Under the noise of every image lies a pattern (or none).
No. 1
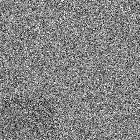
one block
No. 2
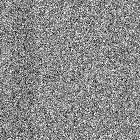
one band of columns
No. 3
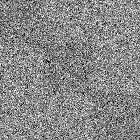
blocks along the diagonal
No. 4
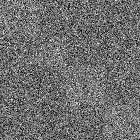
blocks along the diagonal
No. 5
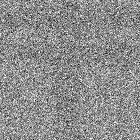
bands of rows crossing bands of columns
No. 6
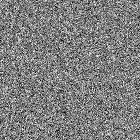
only noise
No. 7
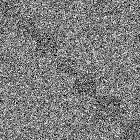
blocks along the diagonal
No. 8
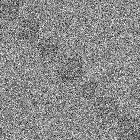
blocks along the diagonal
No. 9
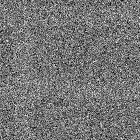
bands of rows crossing bands of columns
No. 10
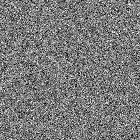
only noise
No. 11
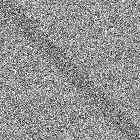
a diagonal band
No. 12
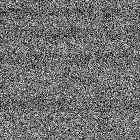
bands of rows
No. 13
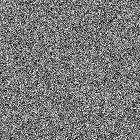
only noise
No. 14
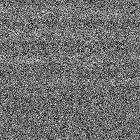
bands of rows
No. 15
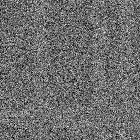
bands of rows crossing bands of columns
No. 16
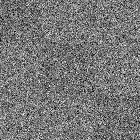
blocks along the diagonal
